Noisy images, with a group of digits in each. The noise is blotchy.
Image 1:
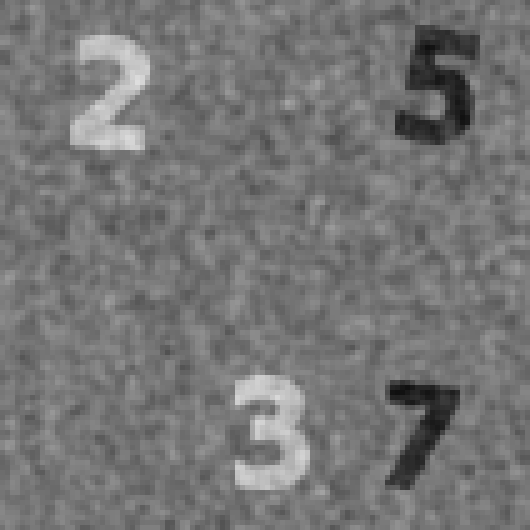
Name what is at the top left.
2
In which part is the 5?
top right
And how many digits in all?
4
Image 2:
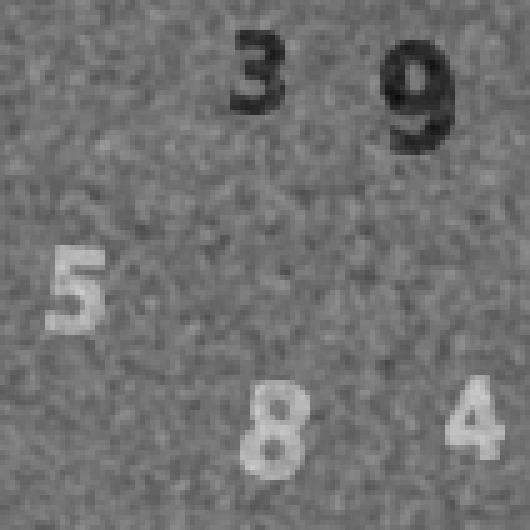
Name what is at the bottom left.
nothing
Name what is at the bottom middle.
8
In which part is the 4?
bottom right
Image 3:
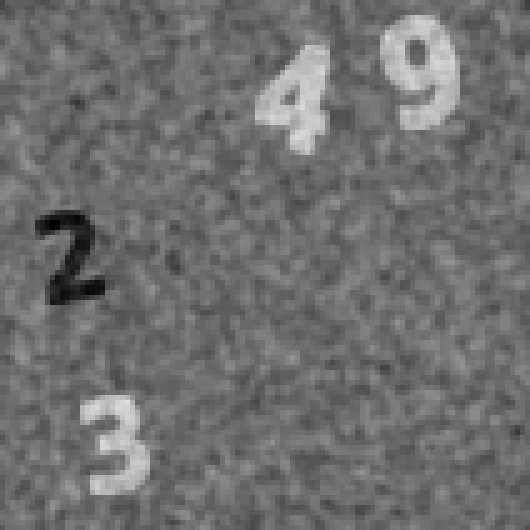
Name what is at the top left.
nothing
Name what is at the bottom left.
3
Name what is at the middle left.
2
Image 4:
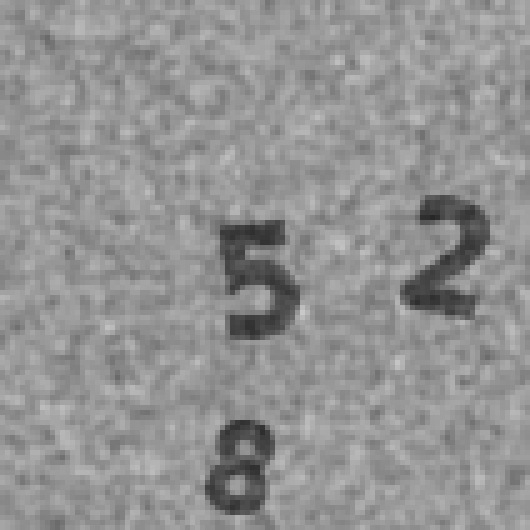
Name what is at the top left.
nothing
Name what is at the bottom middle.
8
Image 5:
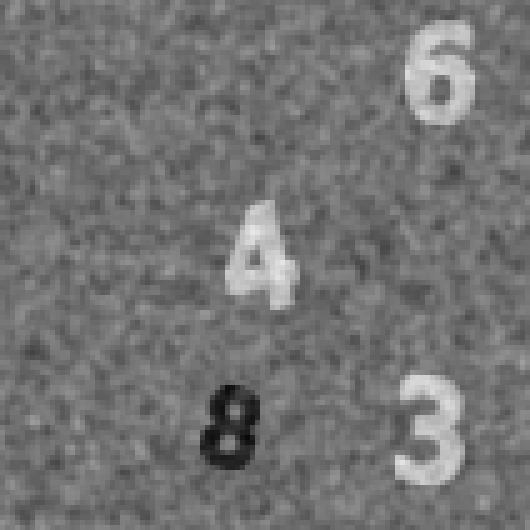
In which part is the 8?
bottom middle
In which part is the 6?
top right
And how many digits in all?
4
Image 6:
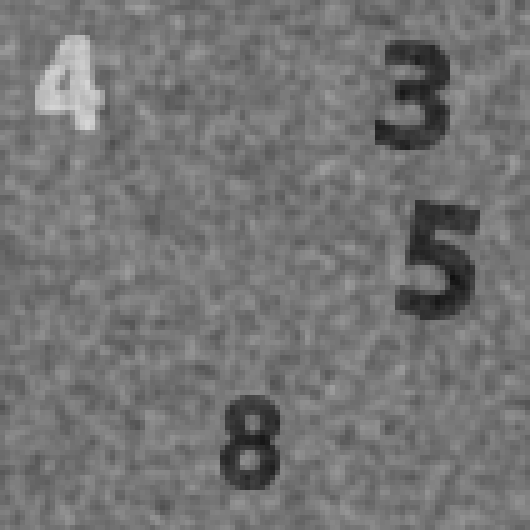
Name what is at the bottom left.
nothing
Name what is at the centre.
nothing
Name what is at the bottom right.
nothing
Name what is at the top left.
4
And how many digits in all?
4
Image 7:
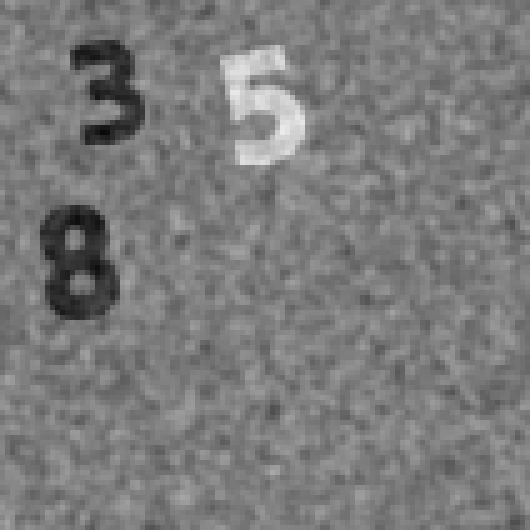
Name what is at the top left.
3
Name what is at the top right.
nothing
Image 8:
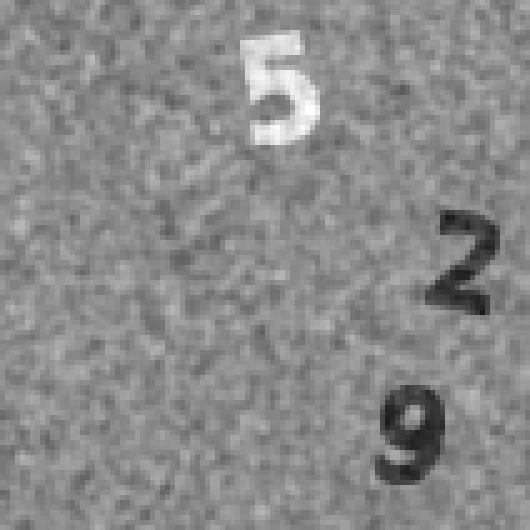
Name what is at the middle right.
2
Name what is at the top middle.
5
